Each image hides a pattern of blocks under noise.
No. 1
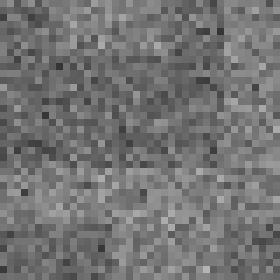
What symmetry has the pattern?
no symmetry
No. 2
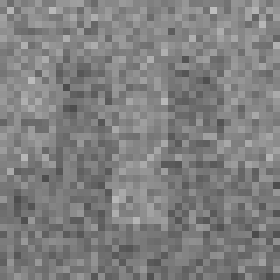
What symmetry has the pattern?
left and right mirror each other
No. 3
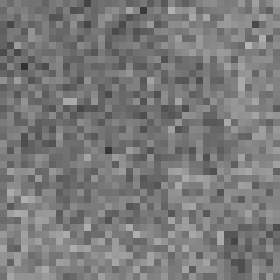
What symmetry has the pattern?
mirrored about the diagonal from the top left
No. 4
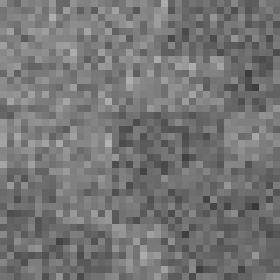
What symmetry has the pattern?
mirrored about the diagonal from the top left
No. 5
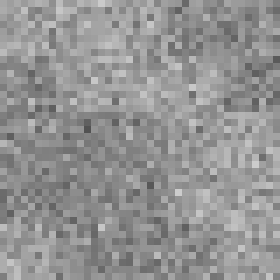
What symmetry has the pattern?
mirrored about the diagonal from the bottom left
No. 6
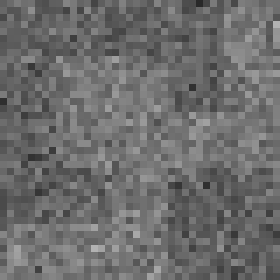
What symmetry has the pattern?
mirrored about the diagonal from the top left
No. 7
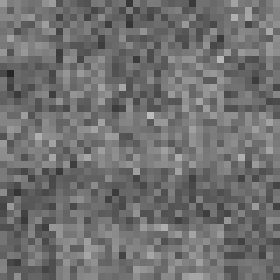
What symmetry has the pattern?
left and right mirror each other
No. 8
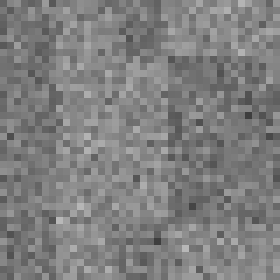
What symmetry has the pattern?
top and bottom mirror each other
